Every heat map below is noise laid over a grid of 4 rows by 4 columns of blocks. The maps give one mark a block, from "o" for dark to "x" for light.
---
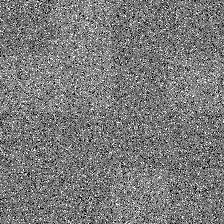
o x o o
x x o x
o o o o
o o x o
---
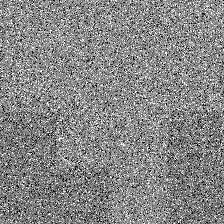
x x x x
x x x x
o x x o
o o x o
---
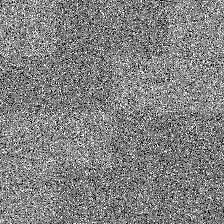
x o o x
o o x x
x x o o
x o o o
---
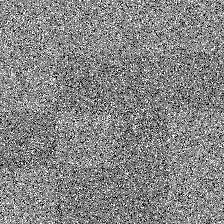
x x x x
x o o o
o x o x
x o o x
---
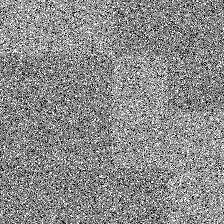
x x o o
o o x o
o o x x
o o o x
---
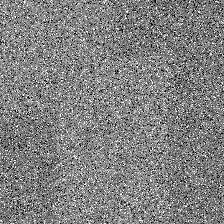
x x o o
x x x o
o x x o
o x x o
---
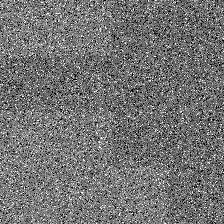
x x o o
o o o o
x x o o
x x x o
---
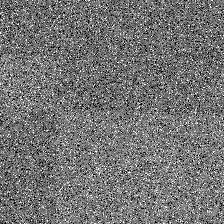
o o o o
x o o o
o x x x
o x x x
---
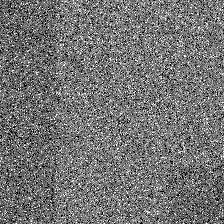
o x x x
o x x x
o x x x
o x x o
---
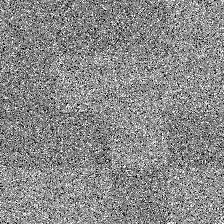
o o o x
o x x x
o o x o
x x o x
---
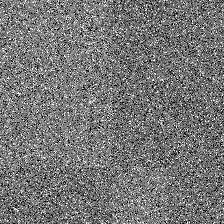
x x o o
x x o o
x x o o
o o x o
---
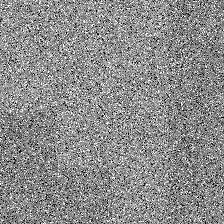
x x x o
x x x o
o x x o
o o x o
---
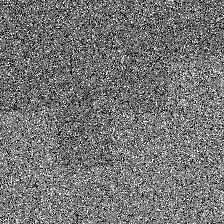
o o o o
o o o x
x o x x
x x x x
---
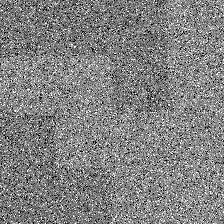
o o o x
x x o x
o x x x
o o x x
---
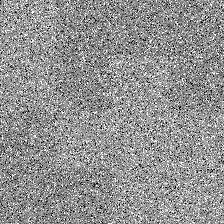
x o o o
x o x o
o x x x
o o x x
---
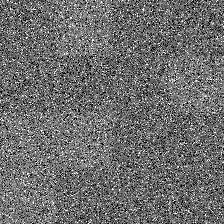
o x o o
o o o x
x x o o
x o o o
